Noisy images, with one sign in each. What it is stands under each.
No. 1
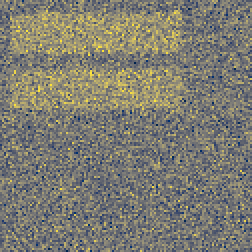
equals sign
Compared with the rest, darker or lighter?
lighter
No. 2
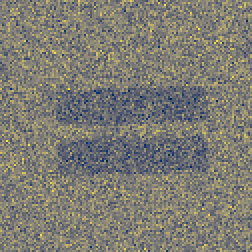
equals sign
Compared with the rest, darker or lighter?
darker
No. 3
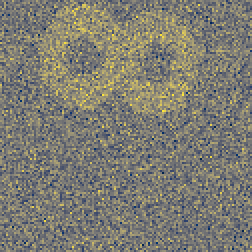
infinity sign
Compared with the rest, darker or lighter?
lighter
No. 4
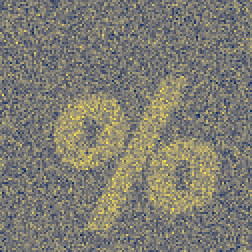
percent sign
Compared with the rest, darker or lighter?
lighter
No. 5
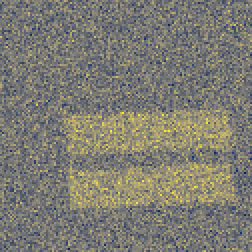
equals sign
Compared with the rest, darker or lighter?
lighter
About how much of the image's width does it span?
two thirds
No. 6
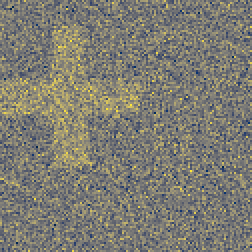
plus sign
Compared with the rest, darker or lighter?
lighter
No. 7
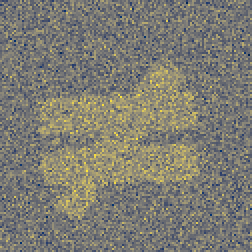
not-equal sign
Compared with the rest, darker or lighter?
lighter
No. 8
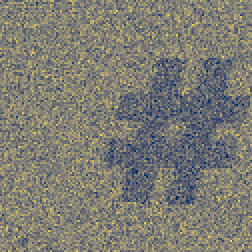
hash sign
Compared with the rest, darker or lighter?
darker
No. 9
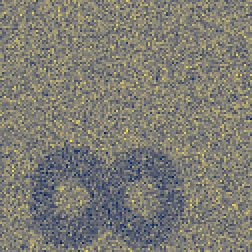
infinity sign
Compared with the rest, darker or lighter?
darker
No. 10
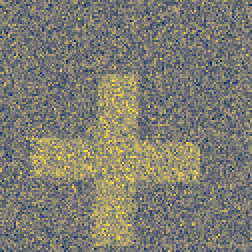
plus sign
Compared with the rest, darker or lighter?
lighter
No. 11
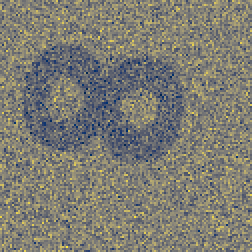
infinity sign
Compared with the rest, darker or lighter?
darker
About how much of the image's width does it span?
two thirds
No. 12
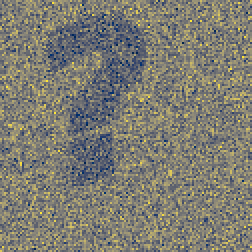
question mark
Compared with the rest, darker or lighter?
darker
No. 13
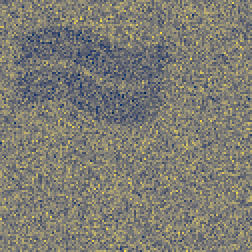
approximately sign
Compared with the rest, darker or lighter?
darker
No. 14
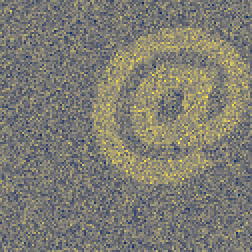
at sign
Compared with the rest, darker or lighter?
lighter
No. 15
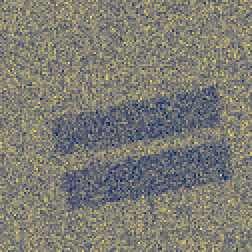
equals sign
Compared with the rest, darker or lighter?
darker
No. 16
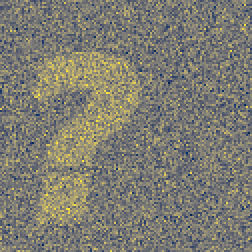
question mark
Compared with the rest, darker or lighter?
lighter
